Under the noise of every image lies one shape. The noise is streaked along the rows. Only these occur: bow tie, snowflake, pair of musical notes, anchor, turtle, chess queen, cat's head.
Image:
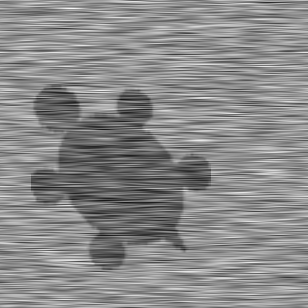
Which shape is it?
turtle
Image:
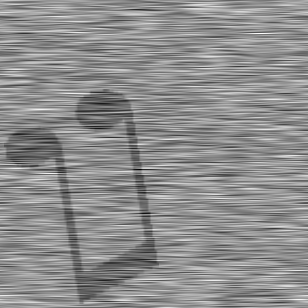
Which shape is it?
pair of musical notes
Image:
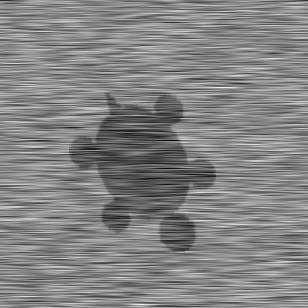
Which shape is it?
turtle
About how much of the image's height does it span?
half
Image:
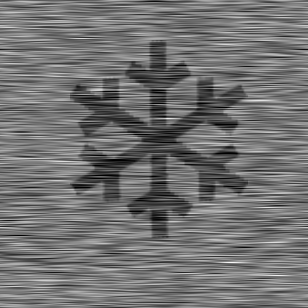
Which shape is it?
snowflake
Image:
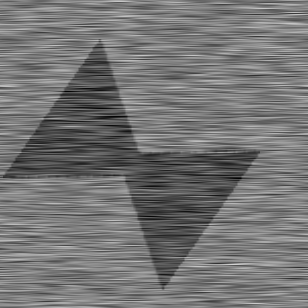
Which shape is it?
bow tie
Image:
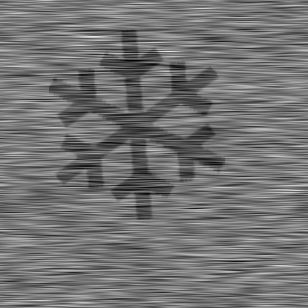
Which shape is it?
snowflake
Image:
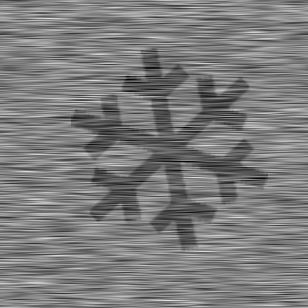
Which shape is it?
snowflake
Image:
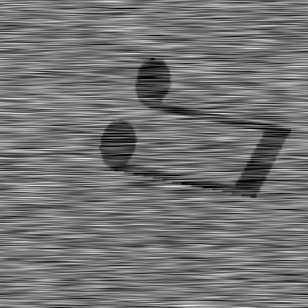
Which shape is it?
pair of musical notes
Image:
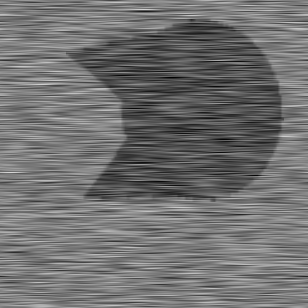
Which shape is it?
cat's head
